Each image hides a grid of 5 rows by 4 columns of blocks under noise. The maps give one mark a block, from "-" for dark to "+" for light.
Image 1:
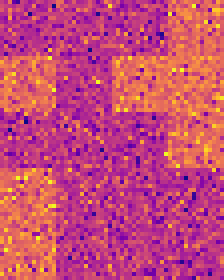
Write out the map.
---+
+-++
---+
+---
+---
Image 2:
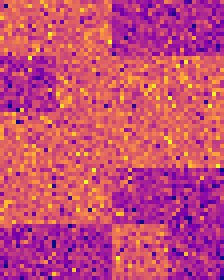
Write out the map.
++--
-+++
++++
++--
--+-
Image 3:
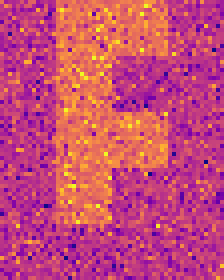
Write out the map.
-++-
-+--
-++-
-+--
----
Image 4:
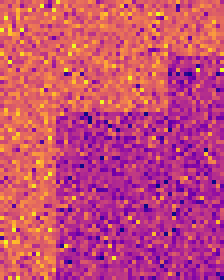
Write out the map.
++++
+++-
+---
+---
+---
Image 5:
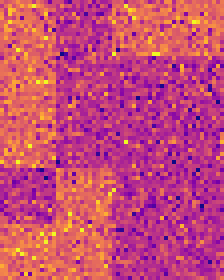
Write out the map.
+-++
+---
+---
-+--
++--
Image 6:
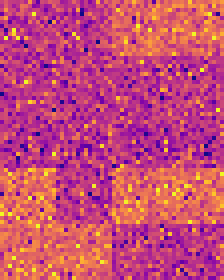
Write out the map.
--++
----
----
+-++
++--
